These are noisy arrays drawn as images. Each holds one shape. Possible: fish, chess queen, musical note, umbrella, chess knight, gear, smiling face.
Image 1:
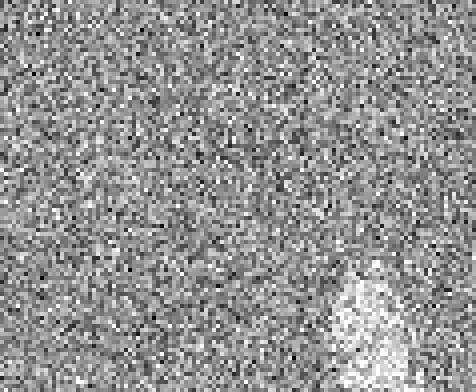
chess knight
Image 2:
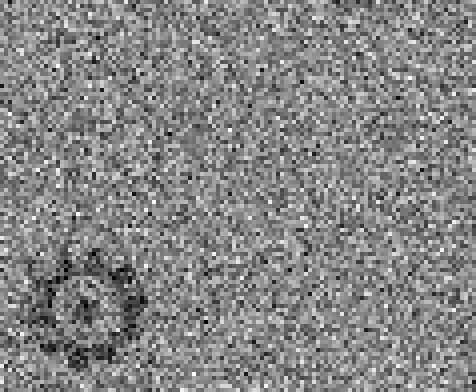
gear
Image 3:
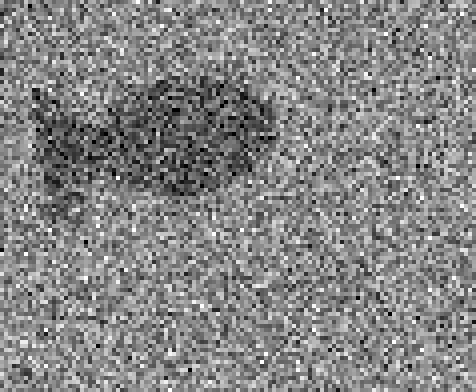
fish
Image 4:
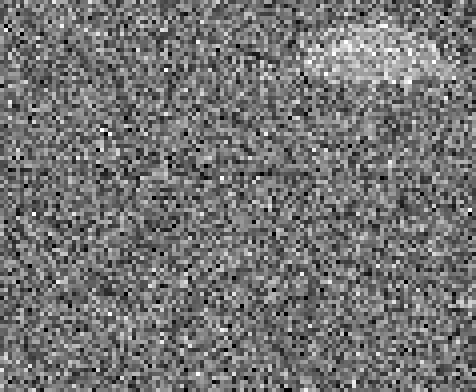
umbrella
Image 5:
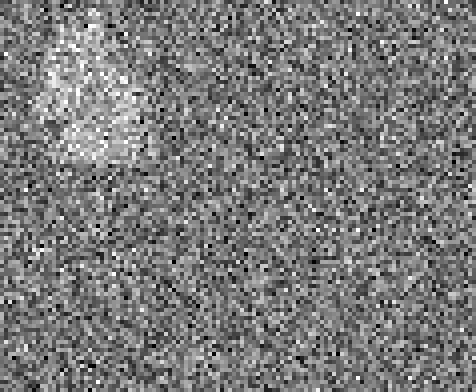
chess knight
